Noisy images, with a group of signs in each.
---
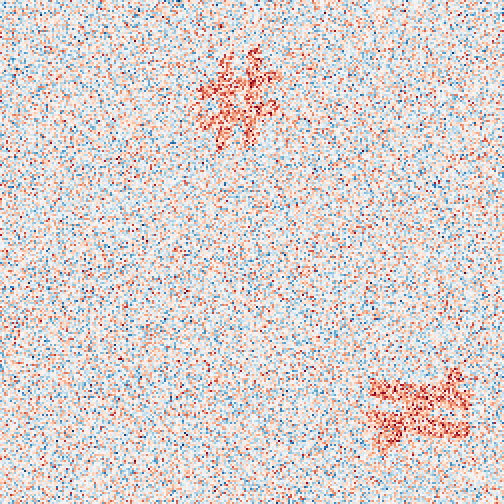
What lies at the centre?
nothing
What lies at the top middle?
hash sign
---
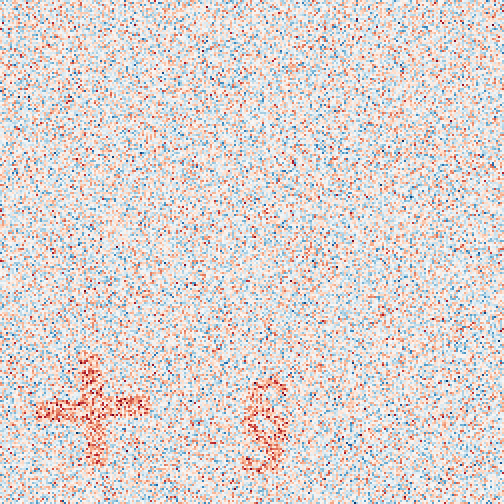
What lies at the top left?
nothing
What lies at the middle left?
nothing
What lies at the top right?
nothing
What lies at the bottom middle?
section sign
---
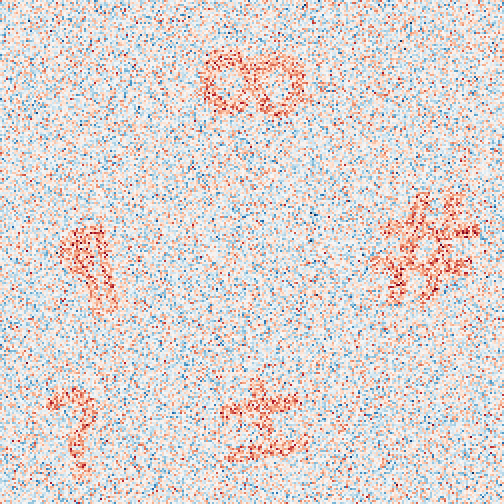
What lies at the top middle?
infinity sign
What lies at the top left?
nothing
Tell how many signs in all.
5
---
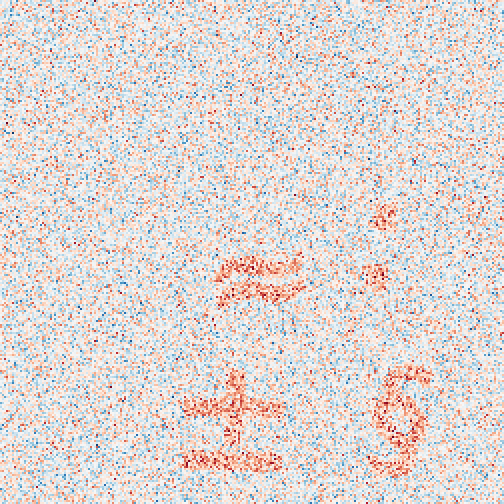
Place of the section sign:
bottom right
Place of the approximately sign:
centre
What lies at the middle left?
nothing
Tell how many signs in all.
4
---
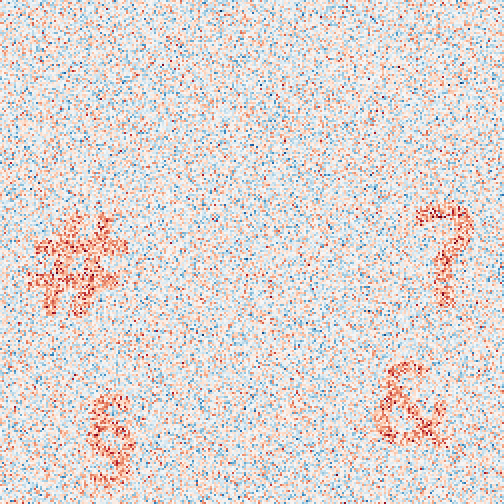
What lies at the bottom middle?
nothing
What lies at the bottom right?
ampersand
